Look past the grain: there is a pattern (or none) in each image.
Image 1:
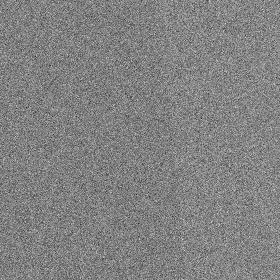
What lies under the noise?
a sharp edge
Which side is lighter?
right
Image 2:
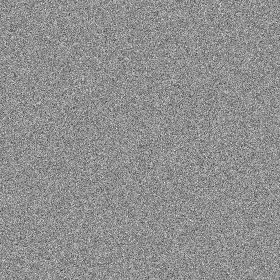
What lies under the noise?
only noise
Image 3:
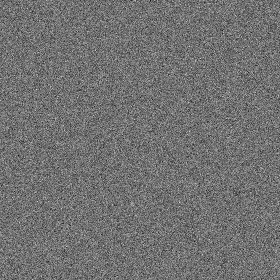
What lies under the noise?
only noise
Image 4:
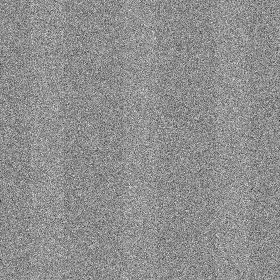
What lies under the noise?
vertical stripes
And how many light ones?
3
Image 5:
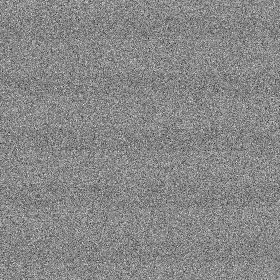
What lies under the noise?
horizontal stripes
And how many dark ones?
5
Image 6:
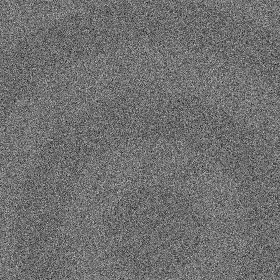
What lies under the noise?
rings round one point
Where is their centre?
bottom middle
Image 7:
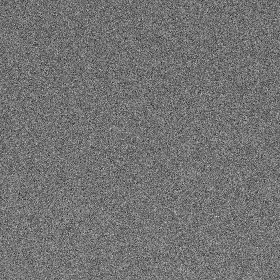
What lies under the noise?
a smooth slope
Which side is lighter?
bottom
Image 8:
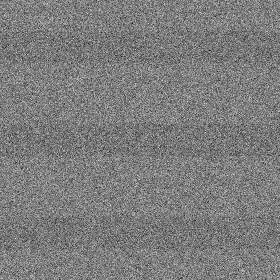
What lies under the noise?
horizontal stripes
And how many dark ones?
3
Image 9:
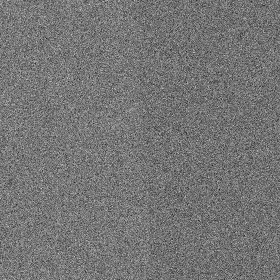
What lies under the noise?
a sharp edge
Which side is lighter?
left
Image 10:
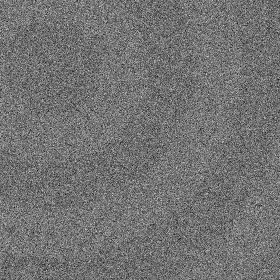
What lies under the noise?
rings round one point
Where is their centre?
top left
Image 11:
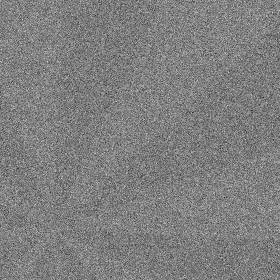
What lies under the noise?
spokes from one point
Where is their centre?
bottom left
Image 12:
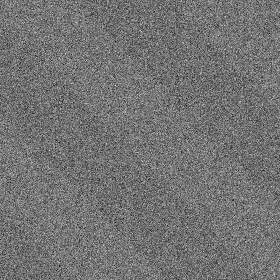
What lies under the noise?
diagonal stripes
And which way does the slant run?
top left to bottom right
